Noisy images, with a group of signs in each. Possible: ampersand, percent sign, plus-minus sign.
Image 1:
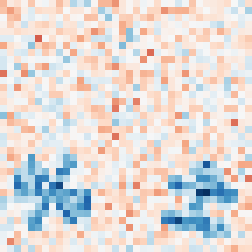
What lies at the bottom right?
plus-minus sign
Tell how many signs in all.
2
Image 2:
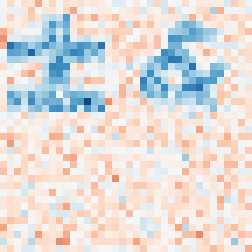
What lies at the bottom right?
nothing
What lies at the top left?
plus-minus sign
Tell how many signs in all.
2
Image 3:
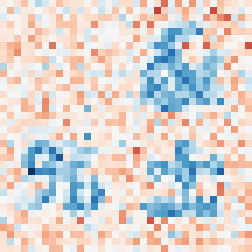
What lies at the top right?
ampersand
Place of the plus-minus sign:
bottom right
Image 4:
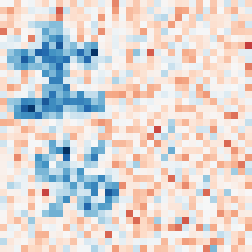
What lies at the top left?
plus-minus sign
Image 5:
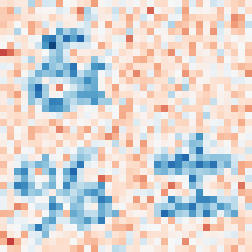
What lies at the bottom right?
plus-minus sign
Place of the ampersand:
top left
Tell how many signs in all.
3
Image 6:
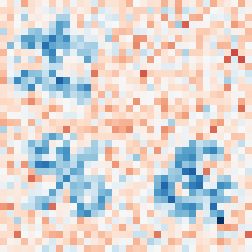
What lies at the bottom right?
ampersand
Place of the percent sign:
bottom left
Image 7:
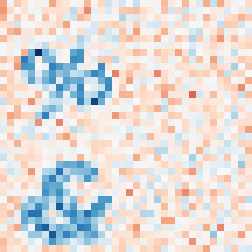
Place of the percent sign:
top left
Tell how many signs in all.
2
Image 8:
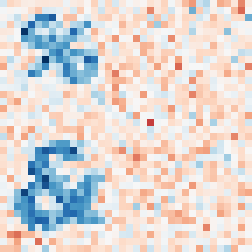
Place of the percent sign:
top left
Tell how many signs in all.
2
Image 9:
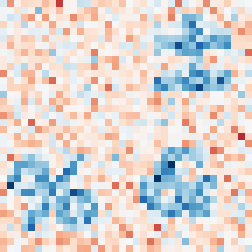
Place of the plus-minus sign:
top right
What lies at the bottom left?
percent sign
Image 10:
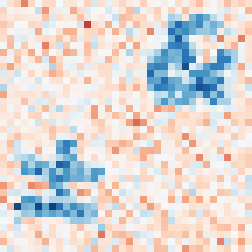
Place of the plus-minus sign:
bottom left
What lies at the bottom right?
nothing
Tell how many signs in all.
2
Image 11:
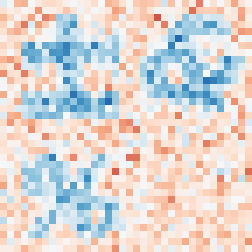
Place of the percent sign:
bottom left
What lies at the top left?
plus-minus sign
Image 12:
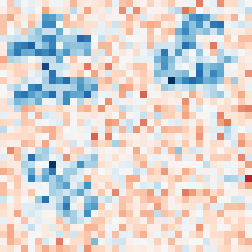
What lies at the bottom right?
nothing
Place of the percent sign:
bottom left
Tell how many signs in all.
3
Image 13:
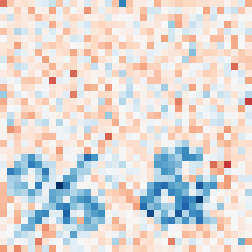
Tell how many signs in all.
2
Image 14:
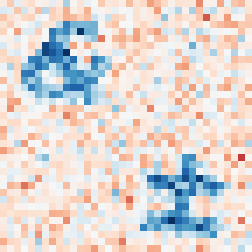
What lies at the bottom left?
nothing
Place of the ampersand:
top left
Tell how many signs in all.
2
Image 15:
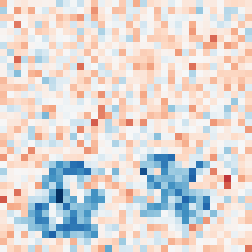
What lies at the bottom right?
percent sign
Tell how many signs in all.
2
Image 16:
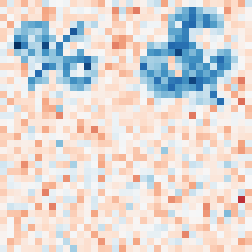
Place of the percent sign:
top left
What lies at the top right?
ampersand
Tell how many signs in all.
2
